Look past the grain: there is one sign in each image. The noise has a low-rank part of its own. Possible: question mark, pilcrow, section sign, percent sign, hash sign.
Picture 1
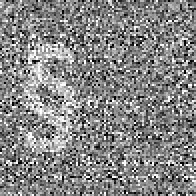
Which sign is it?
section sign
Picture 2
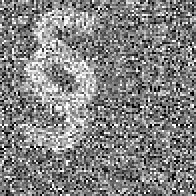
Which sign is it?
section sign
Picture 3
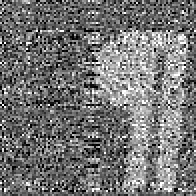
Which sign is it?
pilcrow
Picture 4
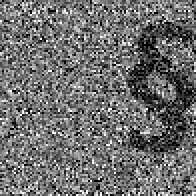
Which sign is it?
section sign
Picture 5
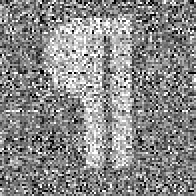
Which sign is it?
pilcrow
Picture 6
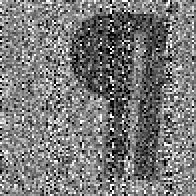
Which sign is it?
pilcrow
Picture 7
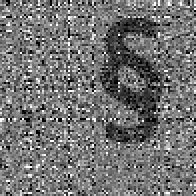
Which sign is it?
section sign
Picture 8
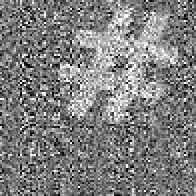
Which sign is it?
hash sign
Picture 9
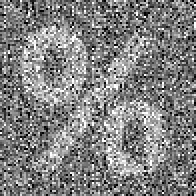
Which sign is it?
percent sign
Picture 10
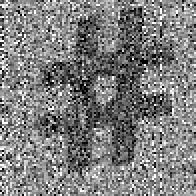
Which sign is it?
hash sign
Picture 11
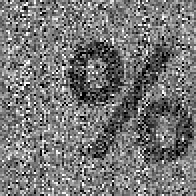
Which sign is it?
percent sign
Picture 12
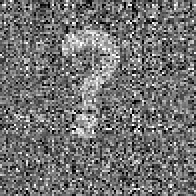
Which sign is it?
question mark
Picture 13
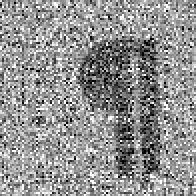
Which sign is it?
pilcrow
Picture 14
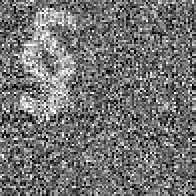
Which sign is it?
section sign
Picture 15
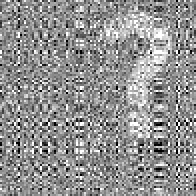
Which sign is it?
question mark
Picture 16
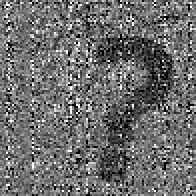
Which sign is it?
question mark
